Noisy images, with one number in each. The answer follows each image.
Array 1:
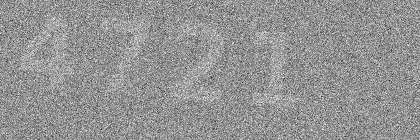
4721
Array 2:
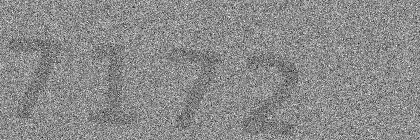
7172
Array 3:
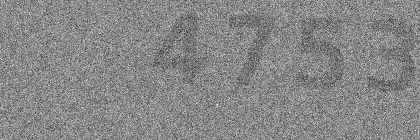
4753
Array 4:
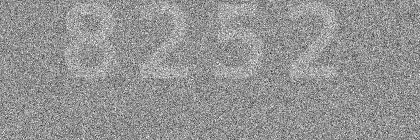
8252
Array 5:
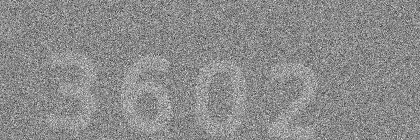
3602
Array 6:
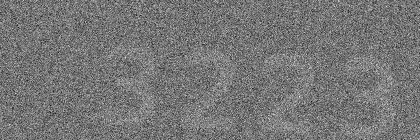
3223
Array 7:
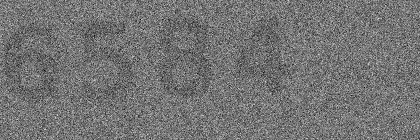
6584
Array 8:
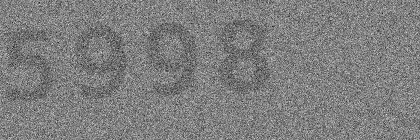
5998
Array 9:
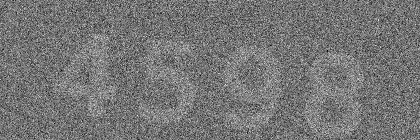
4598
